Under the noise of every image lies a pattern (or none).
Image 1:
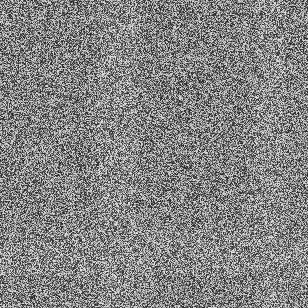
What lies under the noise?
bands of rows crossing bands of columns
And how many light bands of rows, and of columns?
1 and 2
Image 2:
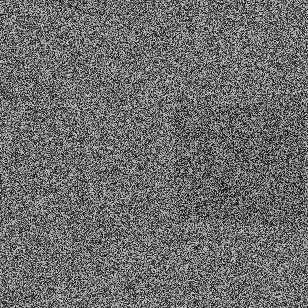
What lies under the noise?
one block
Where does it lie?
middle right
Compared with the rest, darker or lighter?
darker
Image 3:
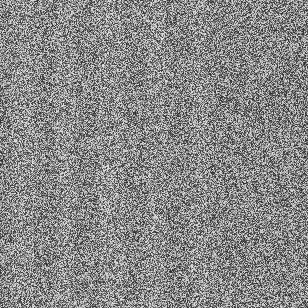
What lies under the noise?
bands of columns
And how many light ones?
5
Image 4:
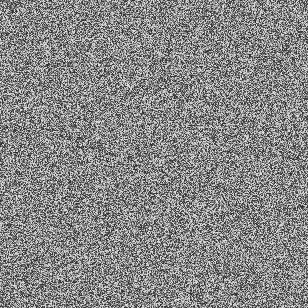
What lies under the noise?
only noise
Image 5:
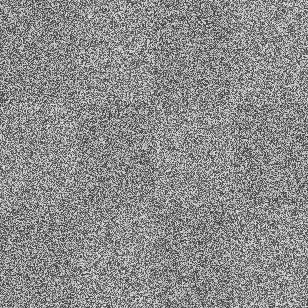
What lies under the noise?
a checkerboard
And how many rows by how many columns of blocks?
3 by 4
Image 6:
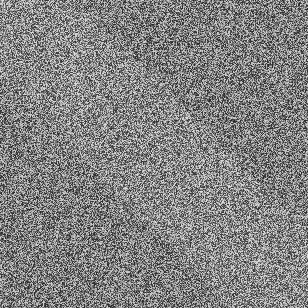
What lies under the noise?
a diagonal band
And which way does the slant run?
top left to bottom right
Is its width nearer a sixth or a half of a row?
a half
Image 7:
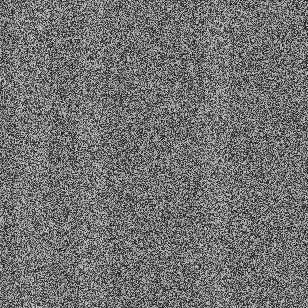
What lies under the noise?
bands of columns
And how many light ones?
3
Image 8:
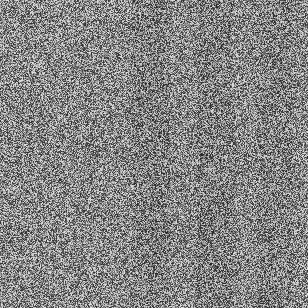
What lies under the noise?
bands of columns
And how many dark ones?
3
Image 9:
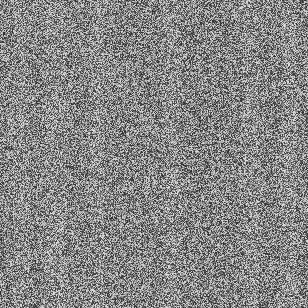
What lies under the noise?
bands of columns
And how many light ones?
6
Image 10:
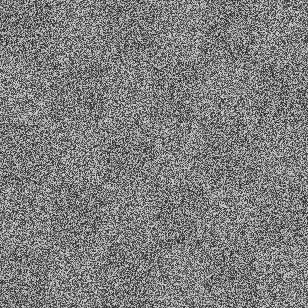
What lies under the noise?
a checkerboard
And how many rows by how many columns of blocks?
5 by 6
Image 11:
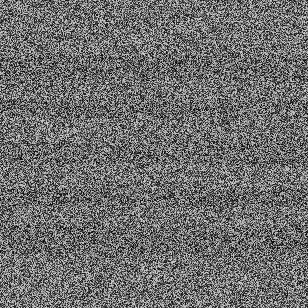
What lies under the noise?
bands of rows
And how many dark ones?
5
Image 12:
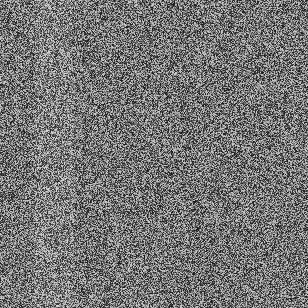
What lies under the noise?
one band of columns
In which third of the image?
left
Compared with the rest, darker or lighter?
lighter
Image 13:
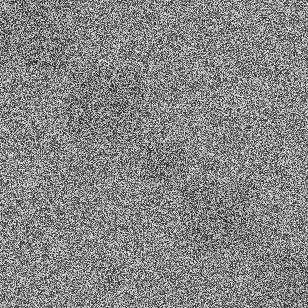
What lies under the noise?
blocks along the diagonal
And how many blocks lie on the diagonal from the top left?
5
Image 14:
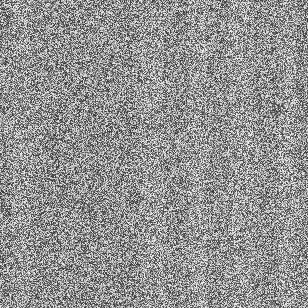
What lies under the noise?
bands of columns
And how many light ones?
5
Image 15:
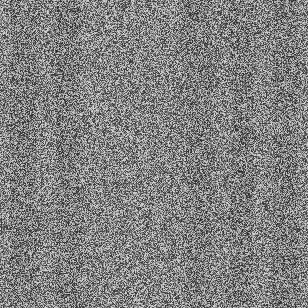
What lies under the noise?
bands of columns
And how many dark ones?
5
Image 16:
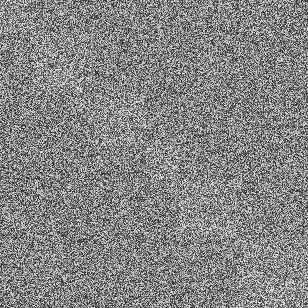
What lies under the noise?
blocks along the diagonal
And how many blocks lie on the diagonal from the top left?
6
